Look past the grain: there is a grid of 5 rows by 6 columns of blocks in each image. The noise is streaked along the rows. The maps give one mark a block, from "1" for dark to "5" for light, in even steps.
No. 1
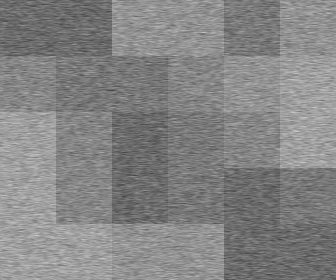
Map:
1 1 4 4 2 4
3 2 2 3 4 5
5 3 1 2 3 5
5 3 1 2 1 2
5 5 4 4 1 1
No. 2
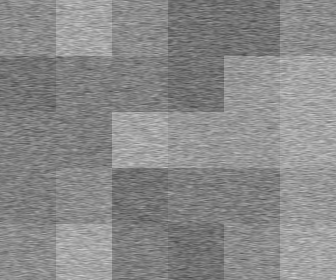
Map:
3 5 3 1 1 3
1 2 2 1 4 5
2 2 5 4 4 5
2 3 1 2 2 4
3 5 2 1 3 5
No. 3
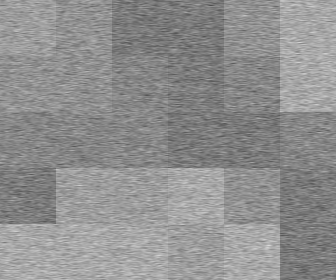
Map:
4 3 1 1 3 5
3 3 2 1 2 5
2 2 2 1 1 2
1 4 4 5 3 1
5 5 5 4 5 1
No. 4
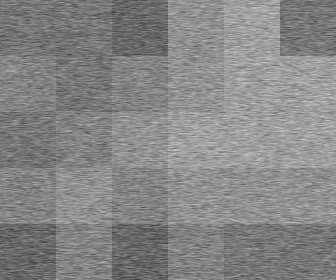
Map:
2 2 1 4 5 2
3 2 3 4 5 5
2 3 4 5 5 5
3 4 3 4 4 4
1 3 1 3 2 2
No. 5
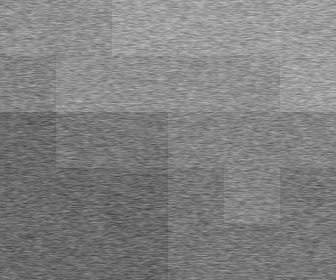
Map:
4 4 5 5 5 5
3 4 4 4 4 5
1 2 2 3 3 3
1 1 1 2 3 2
1 1 1 2 2 2
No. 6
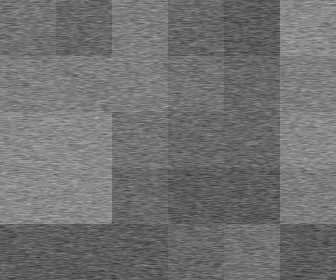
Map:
3 2 4 2 1 5
4 4 4 3 2 4
5 5 3 2 2 5
5 5 2 1 1 4
1 1 1 2 3 1
